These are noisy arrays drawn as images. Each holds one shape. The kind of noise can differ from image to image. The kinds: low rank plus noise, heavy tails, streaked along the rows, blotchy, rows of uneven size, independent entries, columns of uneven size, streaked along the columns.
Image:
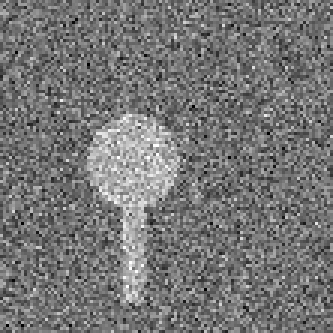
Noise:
independent entries
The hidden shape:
lollipop
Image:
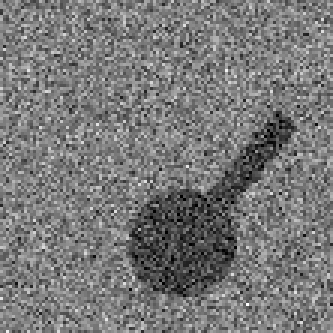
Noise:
independent entries
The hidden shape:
lollipop
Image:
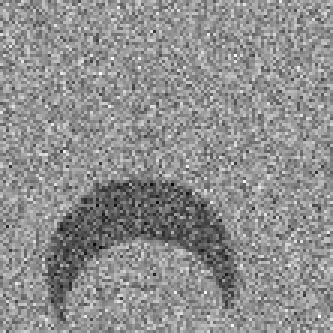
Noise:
independent entries
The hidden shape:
crescent
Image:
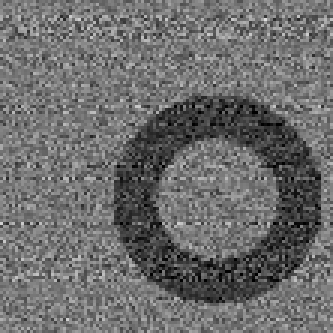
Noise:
rows of uneven size
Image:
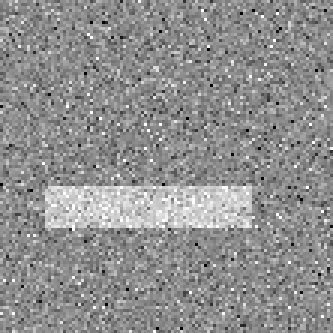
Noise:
heavy tails
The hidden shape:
bar
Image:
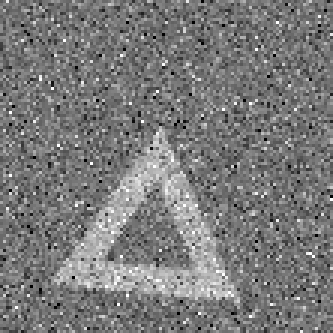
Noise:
heavy tails
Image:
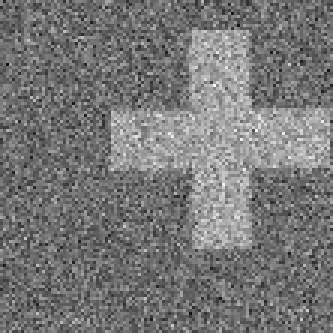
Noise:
independent entries
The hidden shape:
cross
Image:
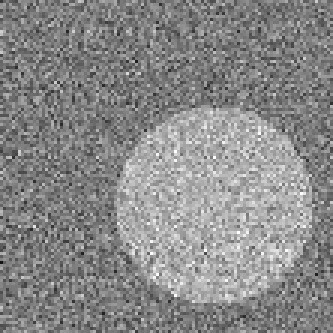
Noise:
low rank plus noise
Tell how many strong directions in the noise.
five to eight
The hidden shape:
disc
